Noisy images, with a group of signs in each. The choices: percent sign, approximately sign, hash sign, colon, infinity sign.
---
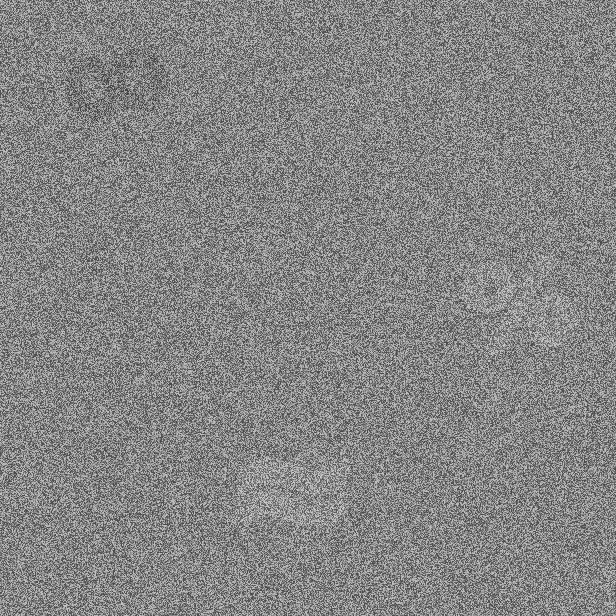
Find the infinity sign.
top left
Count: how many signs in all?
3
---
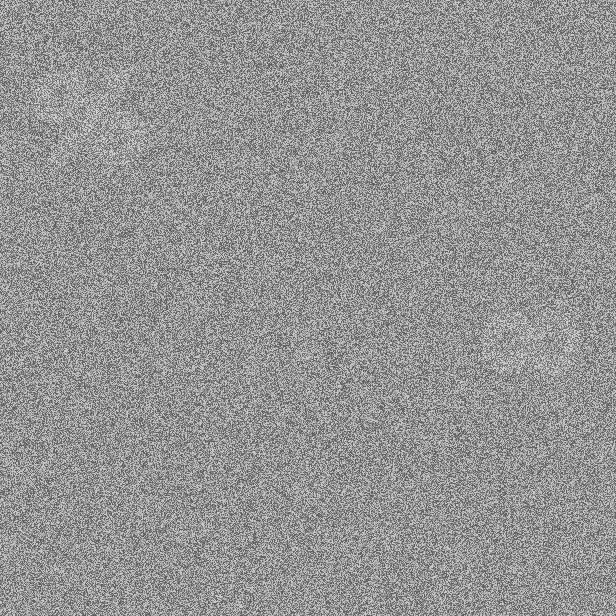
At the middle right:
infinity sign
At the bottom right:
nothing
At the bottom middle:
nothing
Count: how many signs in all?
2
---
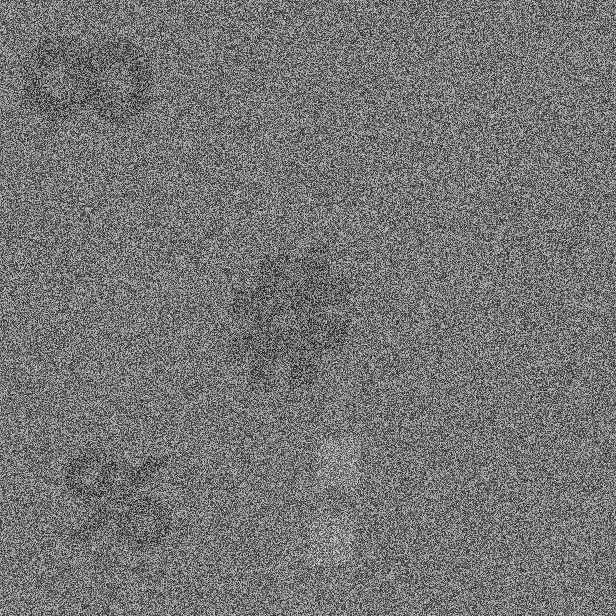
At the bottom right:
nothing
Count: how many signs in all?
4
